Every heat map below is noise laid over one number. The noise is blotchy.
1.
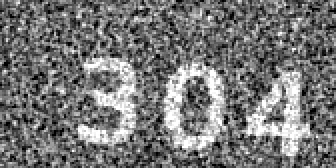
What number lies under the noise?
304
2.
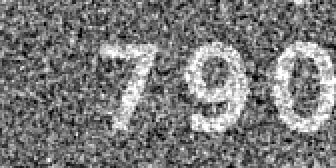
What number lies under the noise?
790
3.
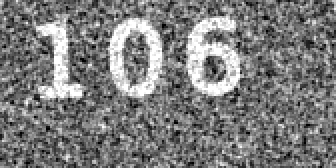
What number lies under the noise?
106
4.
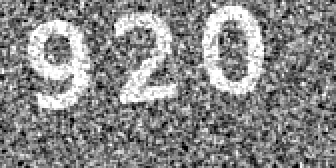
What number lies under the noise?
920
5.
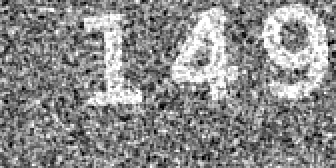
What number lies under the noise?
149
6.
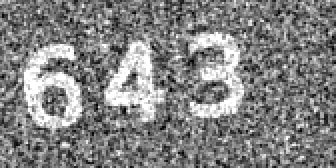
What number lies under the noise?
643
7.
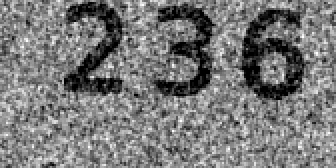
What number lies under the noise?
236
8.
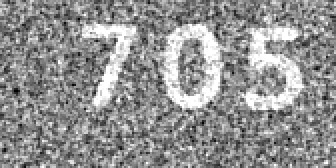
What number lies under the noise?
705
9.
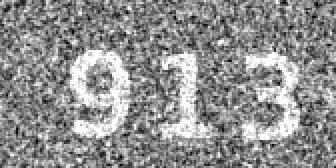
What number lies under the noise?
913
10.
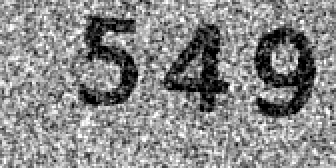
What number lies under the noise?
549
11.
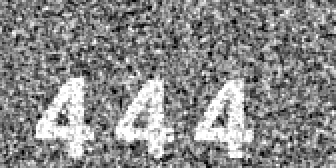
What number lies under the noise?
444
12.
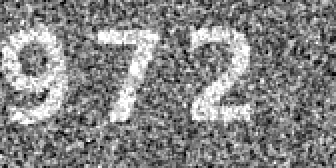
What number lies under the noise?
972
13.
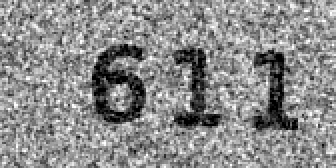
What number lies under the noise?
611
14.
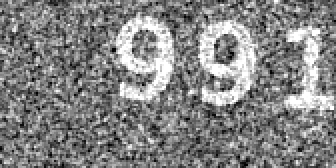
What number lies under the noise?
991
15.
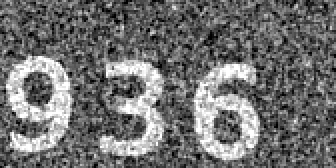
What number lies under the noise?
936
